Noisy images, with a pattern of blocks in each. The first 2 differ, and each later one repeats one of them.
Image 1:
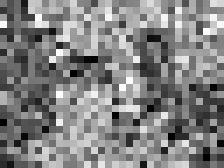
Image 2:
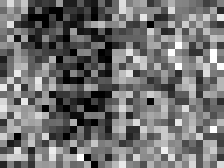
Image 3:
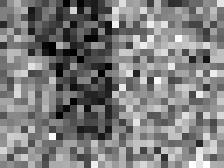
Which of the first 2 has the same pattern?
2
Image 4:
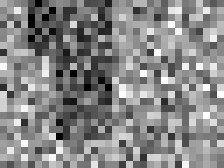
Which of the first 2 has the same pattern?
2
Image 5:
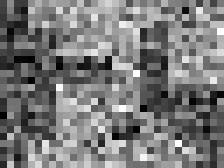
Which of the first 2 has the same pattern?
1
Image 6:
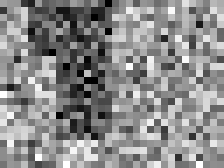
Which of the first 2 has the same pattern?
2
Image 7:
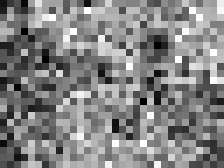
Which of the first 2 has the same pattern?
1
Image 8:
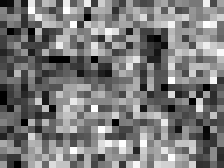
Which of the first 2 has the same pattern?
1
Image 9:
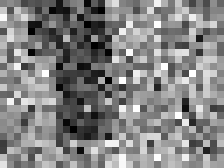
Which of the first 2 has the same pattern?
2
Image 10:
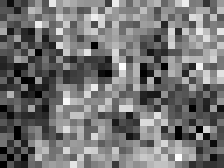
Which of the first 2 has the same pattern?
1
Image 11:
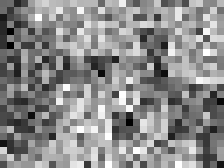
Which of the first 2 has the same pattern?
1
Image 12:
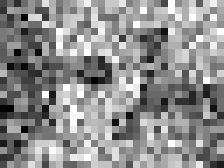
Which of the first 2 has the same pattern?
1
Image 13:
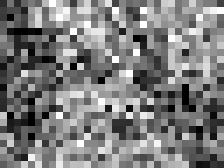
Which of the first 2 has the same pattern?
1
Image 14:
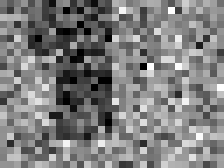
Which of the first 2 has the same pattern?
2
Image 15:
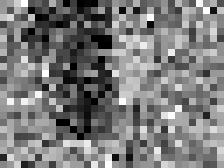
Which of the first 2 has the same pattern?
2
